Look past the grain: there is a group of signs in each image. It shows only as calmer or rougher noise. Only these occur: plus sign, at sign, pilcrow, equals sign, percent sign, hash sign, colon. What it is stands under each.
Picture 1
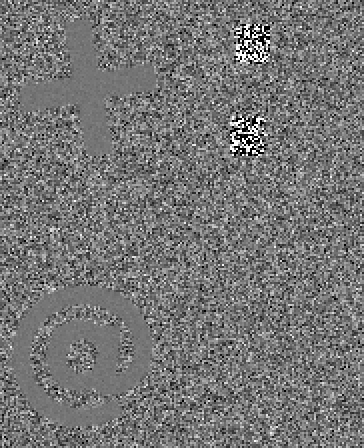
top left: calm plus sign; top right: rough colon; bottom left: calm at sign
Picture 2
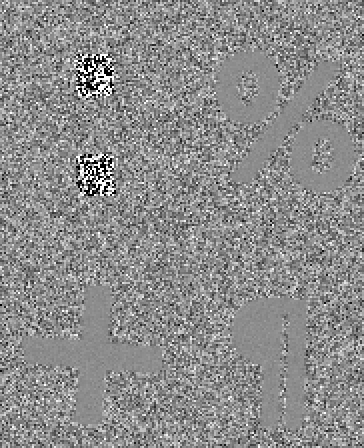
top left: rough colon; top right: calm percent sign; bottom left: calm plus sign; bottom right: calm pilcrow
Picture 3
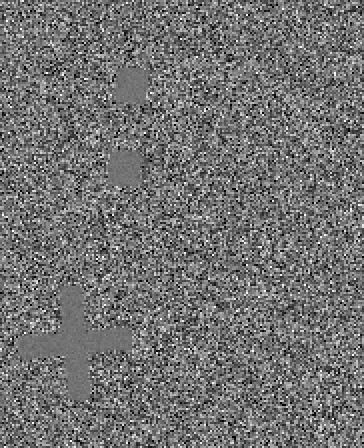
top left: calm colon; bottom left: calm plus sign
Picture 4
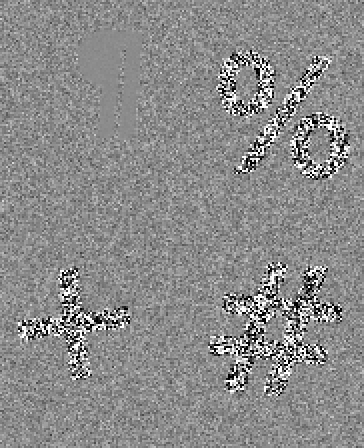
top left: calm pilcrow; top right: rough percent sign; bottom left: rough plus sign; bottom right: rough hash sign
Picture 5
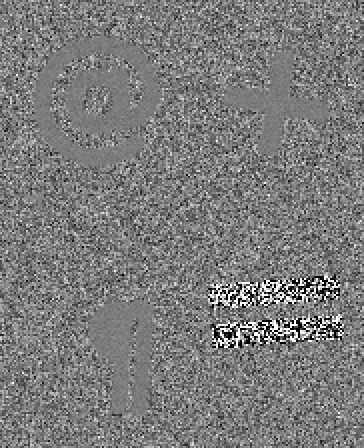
top left: calm at sign; top right: calm plus sign; bottom left: calm pilcrow; bottom right: rough equals sign
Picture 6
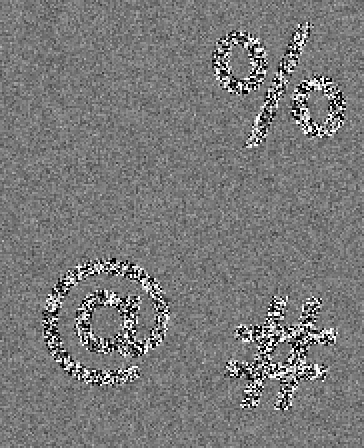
top right: rough percent sign; bottom left: rough at sign; bottom right: rough hash sign
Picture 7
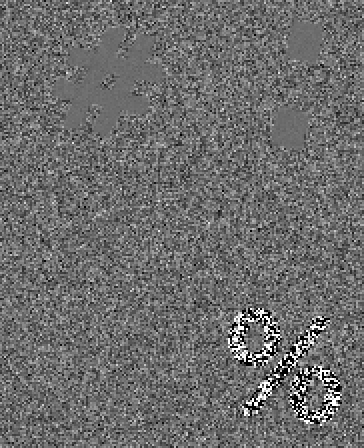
top left: calm hash sign; top right: calm colon; bottom right: rough percent sign
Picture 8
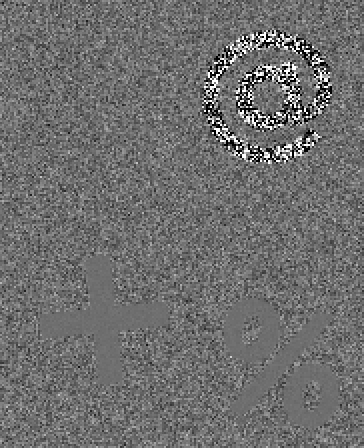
top right: rough at sign; bottom left: calm plus sign; bottom right: calm percent sign
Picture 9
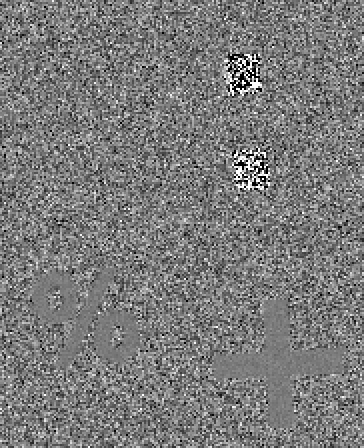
top right: rough colon; bottom left: calm percent sign; bottom right: calm plus sign
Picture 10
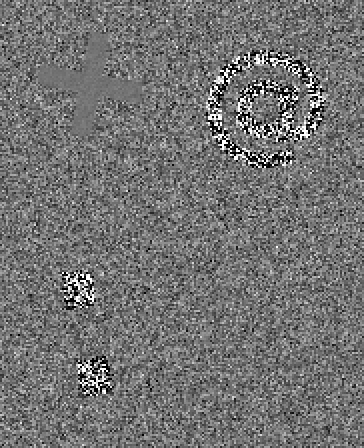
top left: calm plus sign; top right: rough at sign; bottom left: rough colon
